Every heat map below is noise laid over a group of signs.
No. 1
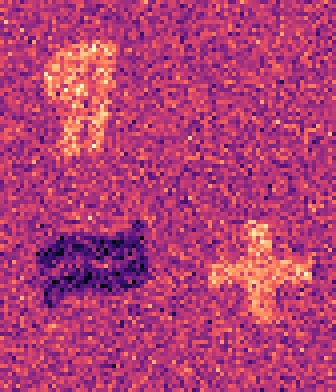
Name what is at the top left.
pilcrow
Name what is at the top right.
nothing
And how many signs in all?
3
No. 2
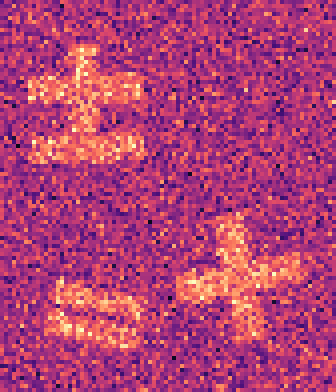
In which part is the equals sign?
bottom left
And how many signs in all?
3
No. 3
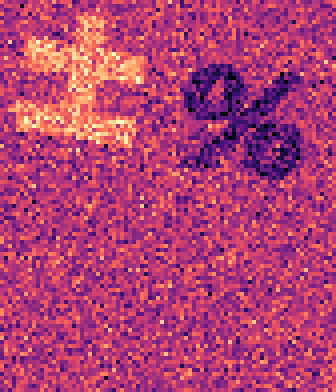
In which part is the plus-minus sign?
top left
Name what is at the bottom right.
nothing
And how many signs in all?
2
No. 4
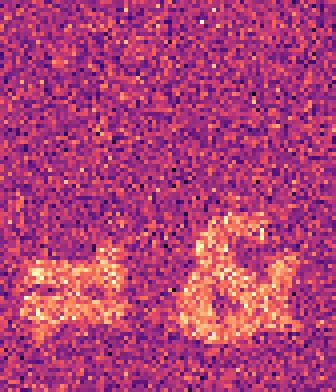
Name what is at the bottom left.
not-equal sign
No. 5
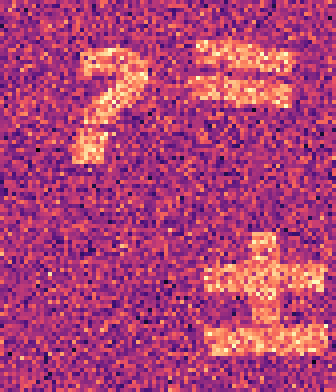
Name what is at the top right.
equals sign
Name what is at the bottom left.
nothing
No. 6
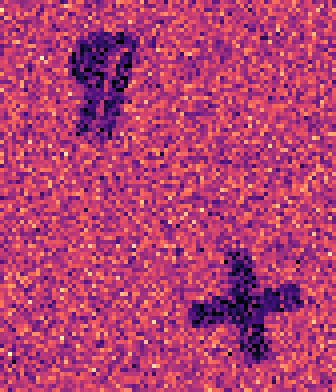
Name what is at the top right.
nothing
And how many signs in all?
2
